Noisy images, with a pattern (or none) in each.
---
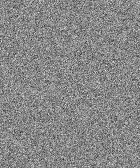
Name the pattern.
only noise
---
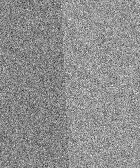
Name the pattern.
a sharp edge
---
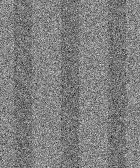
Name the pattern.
vertical stripes
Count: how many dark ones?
3
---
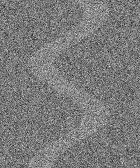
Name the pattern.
a wavy band
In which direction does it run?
top to bottom
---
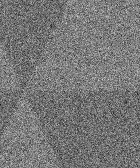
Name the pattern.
spokes from one point
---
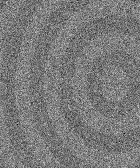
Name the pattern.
rings round one point
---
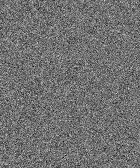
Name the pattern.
only noise
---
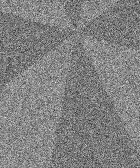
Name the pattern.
spokes from one point
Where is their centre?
top middle
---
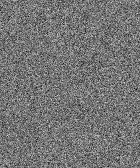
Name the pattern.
only noise
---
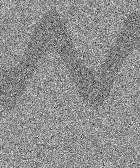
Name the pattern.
a wavy band
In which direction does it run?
left to right
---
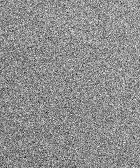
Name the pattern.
a smooth slope
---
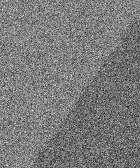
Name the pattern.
a sharp edge
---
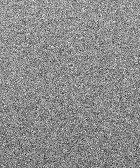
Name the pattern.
a smooth slope
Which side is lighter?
top
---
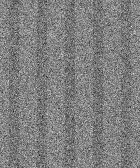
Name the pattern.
vertical stripes
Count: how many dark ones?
5
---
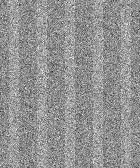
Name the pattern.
vertical stripes
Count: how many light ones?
5
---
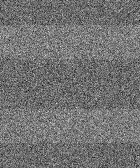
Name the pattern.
horizontal stripes
